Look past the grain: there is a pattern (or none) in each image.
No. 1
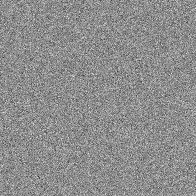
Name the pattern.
only noise
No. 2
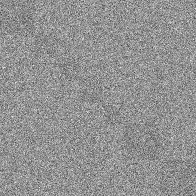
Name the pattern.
blocks along the diagonal
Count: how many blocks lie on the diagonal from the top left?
7
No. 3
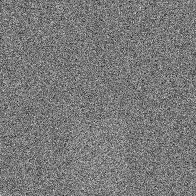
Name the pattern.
one block
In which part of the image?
bottom middle
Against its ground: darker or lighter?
lighter
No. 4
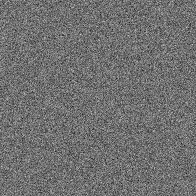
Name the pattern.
only noise
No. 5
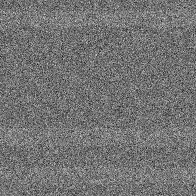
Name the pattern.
bands of rows
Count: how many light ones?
3
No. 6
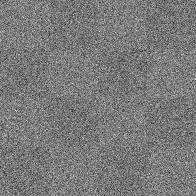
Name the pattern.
a checkerboard
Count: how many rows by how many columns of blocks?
4 by 4
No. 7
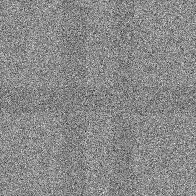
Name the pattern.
bands of rows crossing bands of columns
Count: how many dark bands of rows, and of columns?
1 and 2
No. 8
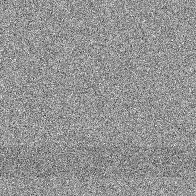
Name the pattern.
one band of rows
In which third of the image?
bottom
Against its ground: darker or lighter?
darker
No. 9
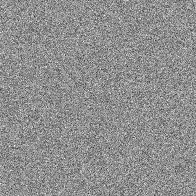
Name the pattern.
only noise
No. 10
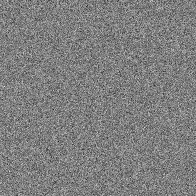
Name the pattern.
only noise
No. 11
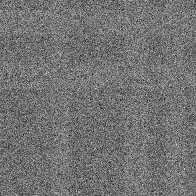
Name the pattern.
bands of rows crossing bands of columns
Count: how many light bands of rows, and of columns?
2 and 3
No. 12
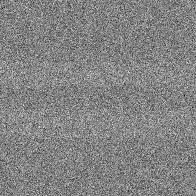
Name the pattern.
bands of rows
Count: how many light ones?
2
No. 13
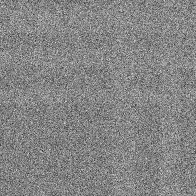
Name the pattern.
bands of rows crossing bands of columns
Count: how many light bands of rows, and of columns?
3 and 2
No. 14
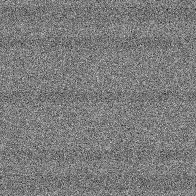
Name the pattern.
bands of rows
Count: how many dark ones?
5
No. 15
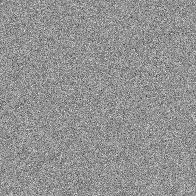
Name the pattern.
only noise
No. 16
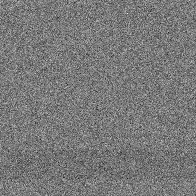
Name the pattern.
one band of rows
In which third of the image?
bottom
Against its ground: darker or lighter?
darker
